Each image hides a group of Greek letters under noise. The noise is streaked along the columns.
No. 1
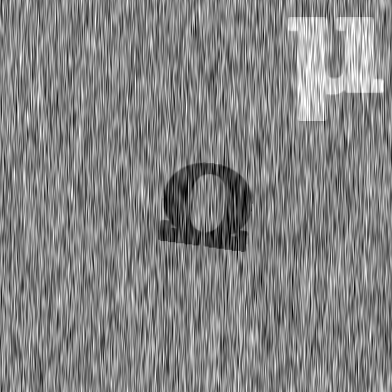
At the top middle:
nothing
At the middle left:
nothing
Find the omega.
centre
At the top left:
nothing
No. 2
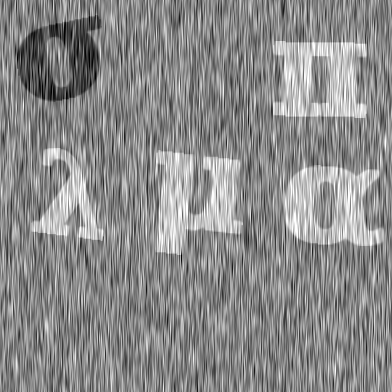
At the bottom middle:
nothing
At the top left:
sigma
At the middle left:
lambda
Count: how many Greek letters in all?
5
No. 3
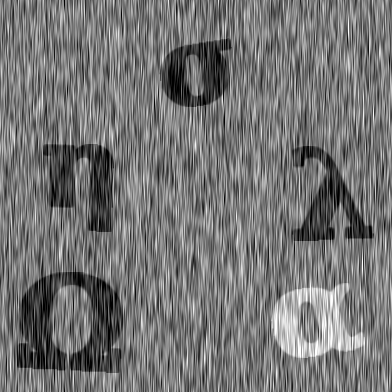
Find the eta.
middle left
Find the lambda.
middle right
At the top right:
nothing
